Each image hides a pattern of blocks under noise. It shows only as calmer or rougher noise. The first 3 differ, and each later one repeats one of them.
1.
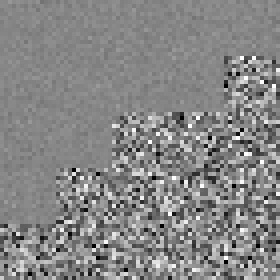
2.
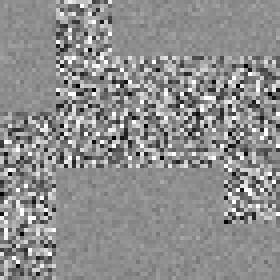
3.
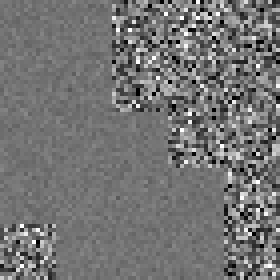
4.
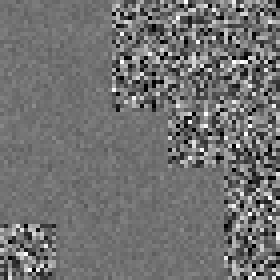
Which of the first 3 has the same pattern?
3
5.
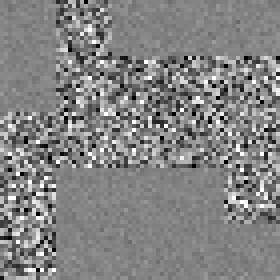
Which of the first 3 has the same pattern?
2
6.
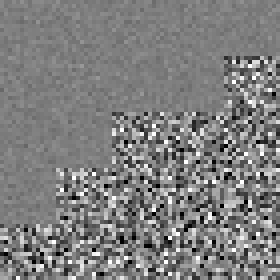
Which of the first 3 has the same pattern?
1
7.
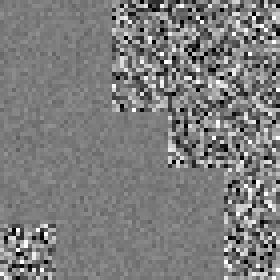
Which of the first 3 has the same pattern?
3
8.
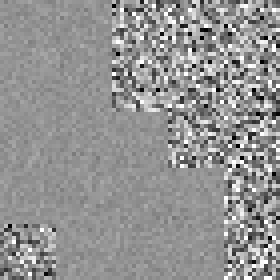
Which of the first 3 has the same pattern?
3
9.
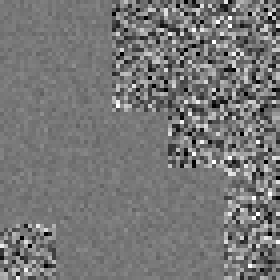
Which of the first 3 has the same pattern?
3
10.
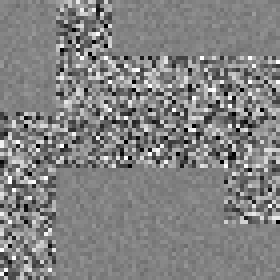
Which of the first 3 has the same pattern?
2
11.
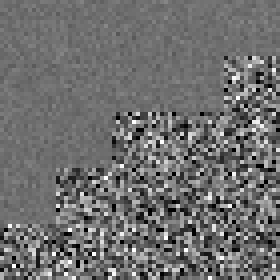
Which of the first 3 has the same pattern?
1
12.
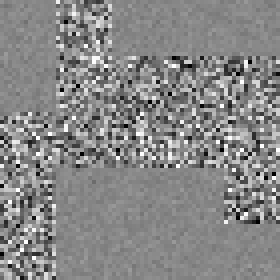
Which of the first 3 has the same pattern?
2
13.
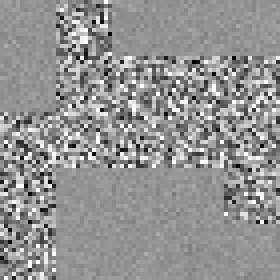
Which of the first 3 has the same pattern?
2
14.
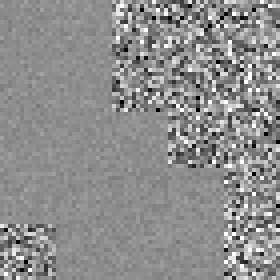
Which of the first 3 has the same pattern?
3
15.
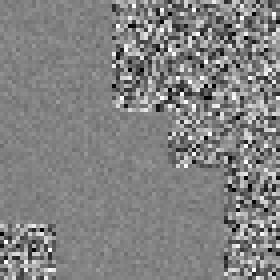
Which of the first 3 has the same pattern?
3
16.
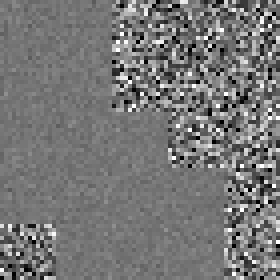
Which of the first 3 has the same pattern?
3
